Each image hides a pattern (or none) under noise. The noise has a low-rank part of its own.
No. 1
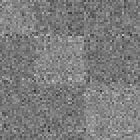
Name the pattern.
blocks along the diagonal
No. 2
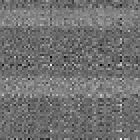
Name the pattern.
bands of rows
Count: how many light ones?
2
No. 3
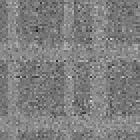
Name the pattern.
bands of rows crossing bands of columns
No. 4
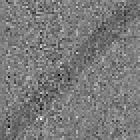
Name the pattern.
a diagonal band
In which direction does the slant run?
bottom left to top right
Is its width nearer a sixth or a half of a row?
a sixth
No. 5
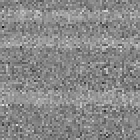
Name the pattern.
bands of rows
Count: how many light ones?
3
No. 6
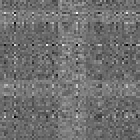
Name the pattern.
bands of rows crossing bands of columns
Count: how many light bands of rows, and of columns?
2 and 1
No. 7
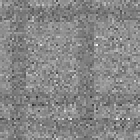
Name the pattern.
bands of rows crossing bands of columns
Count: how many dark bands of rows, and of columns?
3 and 2
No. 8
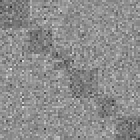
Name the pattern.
blocks along the diagonal
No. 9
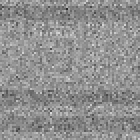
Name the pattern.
bands of rows
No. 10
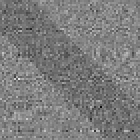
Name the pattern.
a diagonal band
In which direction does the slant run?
top left to bottom right
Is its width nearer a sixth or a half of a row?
a half
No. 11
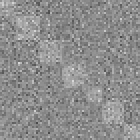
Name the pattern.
blocks along the diagonal
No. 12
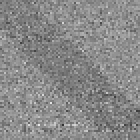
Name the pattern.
a diagonal band
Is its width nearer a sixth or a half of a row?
a half
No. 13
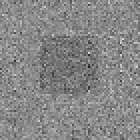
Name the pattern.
one block
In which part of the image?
centre
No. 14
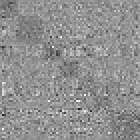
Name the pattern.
blocks along the diagonal
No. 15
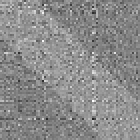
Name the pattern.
a diagonal band
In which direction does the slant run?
top left to bottom right
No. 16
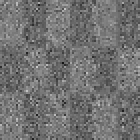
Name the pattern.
a checkerboard
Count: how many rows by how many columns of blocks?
3 by 6
